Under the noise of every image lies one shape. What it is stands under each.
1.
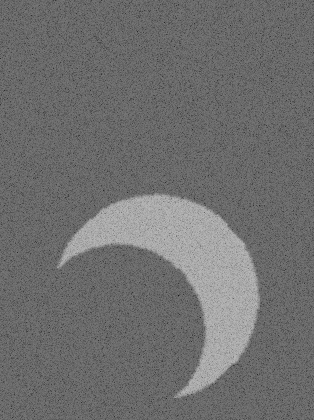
crescent
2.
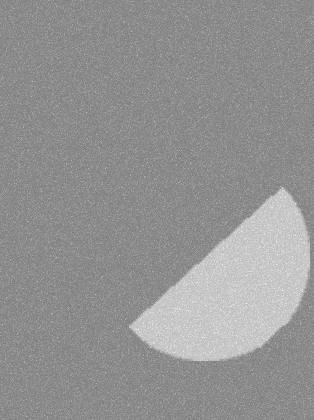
half disc
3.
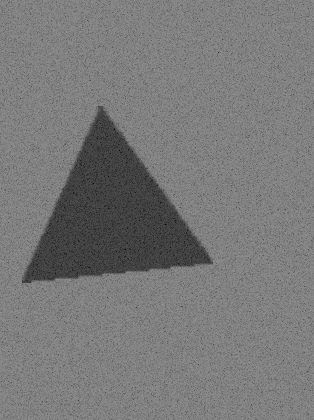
triangle
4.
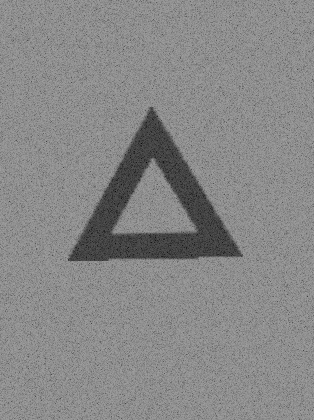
triangle frame
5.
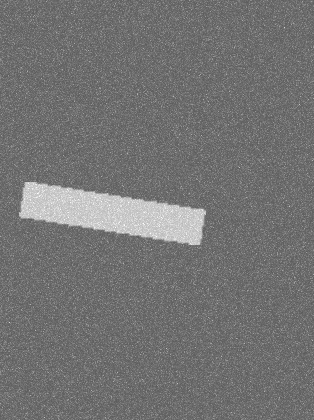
bar
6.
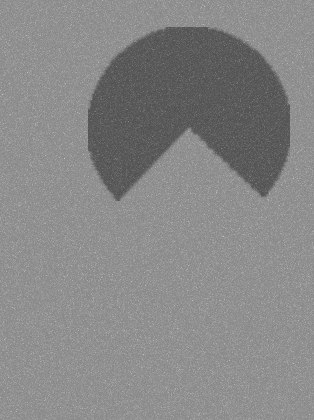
disc with a wedge cut out
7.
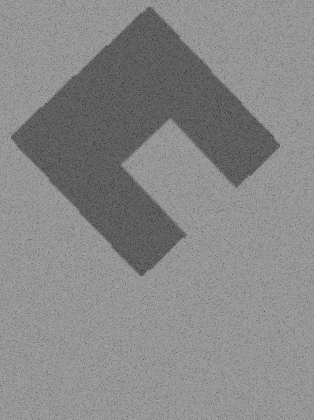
square with a notch
